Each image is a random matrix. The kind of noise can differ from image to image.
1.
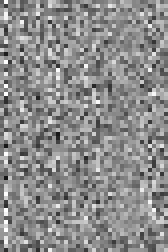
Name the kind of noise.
columns of uneven size
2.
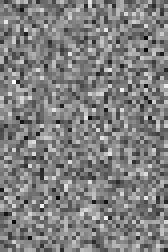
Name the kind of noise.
independent entries
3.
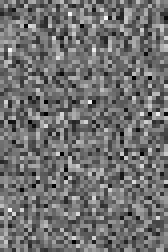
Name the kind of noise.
low rank plus noise
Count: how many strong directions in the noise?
two
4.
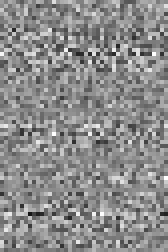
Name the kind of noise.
rows of uneven size
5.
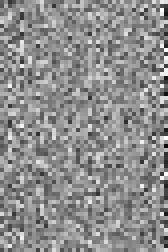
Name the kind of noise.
columns of uneven size
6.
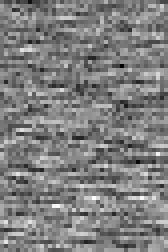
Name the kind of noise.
streaked along the rows
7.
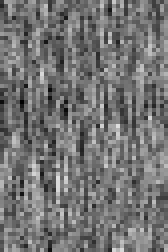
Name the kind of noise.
streaked along the columns
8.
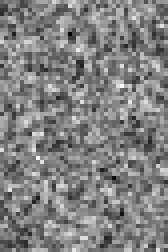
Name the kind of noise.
blotchy
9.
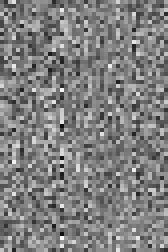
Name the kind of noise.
columns of uneven size
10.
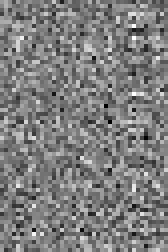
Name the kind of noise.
low rank plus noise
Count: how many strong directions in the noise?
two
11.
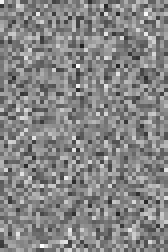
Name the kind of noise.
low rank plus noise
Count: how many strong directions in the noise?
three or four
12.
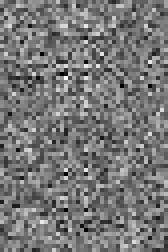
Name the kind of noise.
low rank plus noise
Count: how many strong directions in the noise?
one
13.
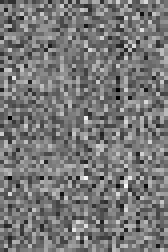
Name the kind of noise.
low rank plus noise
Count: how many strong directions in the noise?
two
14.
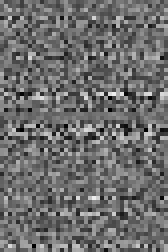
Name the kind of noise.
rows of uneven size
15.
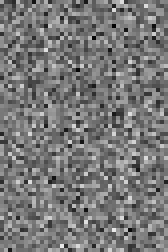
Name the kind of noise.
low rank plus noise
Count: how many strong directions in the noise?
three or four
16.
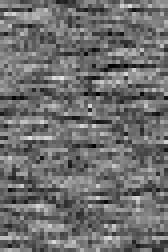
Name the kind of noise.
streaked along the rows
